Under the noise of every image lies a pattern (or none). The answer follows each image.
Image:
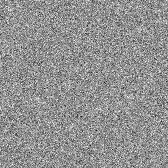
only noise
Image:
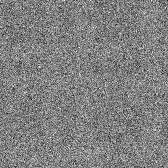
bands of rows crossing bands of columns
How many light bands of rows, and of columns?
3 and 3
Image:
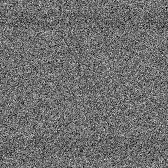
bands of rows
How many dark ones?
2
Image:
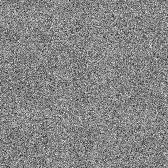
bands of rows crossing bands of columns
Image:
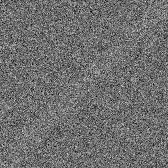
a diagonal band
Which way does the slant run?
bottom left to top right
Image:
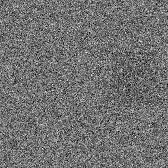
one block
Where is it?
middle right
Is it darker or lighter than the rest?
darker
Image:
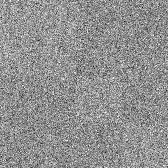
blocks along the diagonal
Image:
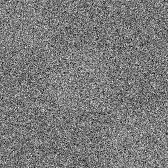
blocks along the diagonal
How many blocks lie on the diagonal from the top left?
3
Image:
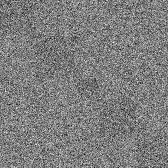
blocks along the diagonal
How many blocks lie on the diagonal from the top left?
5
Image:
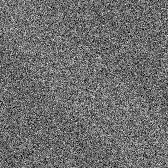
a diagonal band
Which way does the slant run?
top left to bottom right
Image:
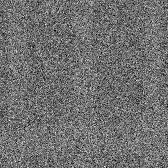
bands of rows crossing bands of columns
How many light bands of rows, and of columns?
1 and 3
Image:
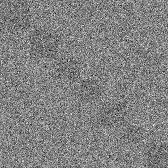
blocks along the diagonal
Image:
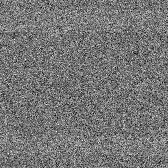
bands of rows
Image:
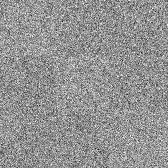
blocks along the diagonal
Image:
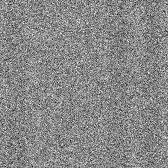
bands of columns
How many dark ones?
3
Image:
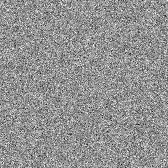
only noise
